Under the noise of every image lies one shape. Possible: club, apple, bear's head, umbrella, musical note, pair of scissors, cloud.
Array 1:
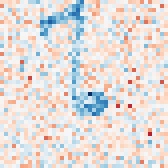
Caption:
blue musical note
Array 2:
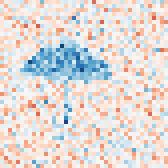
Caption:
blue umbrella
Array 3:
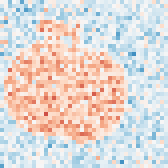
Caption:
red apple
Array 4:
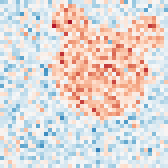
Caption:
red bear's head
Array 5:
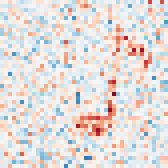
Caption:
red musical note
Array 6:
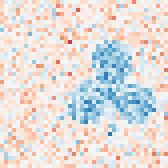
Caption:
blue club
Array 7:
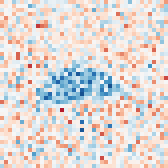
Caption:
blue umbrella
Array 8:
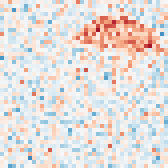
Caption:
red umbrella
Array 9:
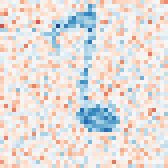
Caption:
blue musical note
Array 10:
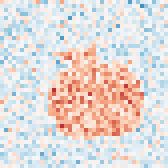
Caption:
red apple
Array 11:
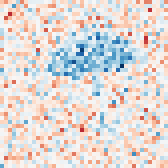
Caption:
blue umbrella
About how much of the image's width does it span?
two thirds
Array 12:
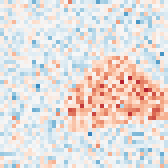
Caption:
red cloud
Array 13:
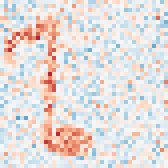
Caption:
red musical note
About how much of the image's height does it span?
nearly all
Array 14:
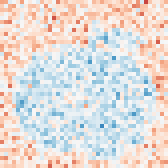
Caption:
blue apple
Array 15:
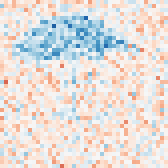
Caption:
blue umbrella
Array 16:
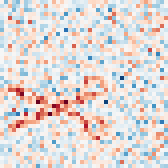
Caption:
red pair of scissors
